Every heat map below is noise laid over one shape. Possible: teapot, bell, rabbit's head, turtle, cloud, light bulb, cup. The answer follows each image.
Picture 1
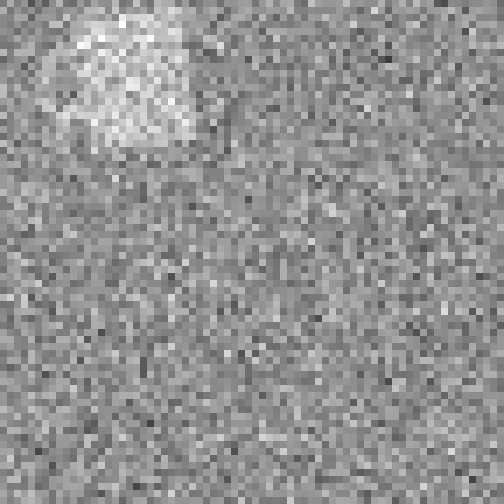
cup
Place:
top left
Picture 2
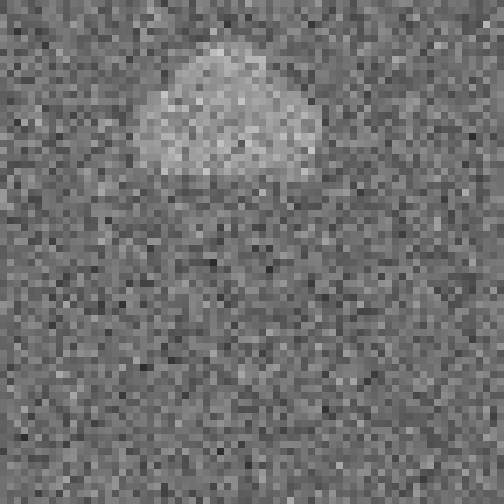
cloud
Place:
top middle
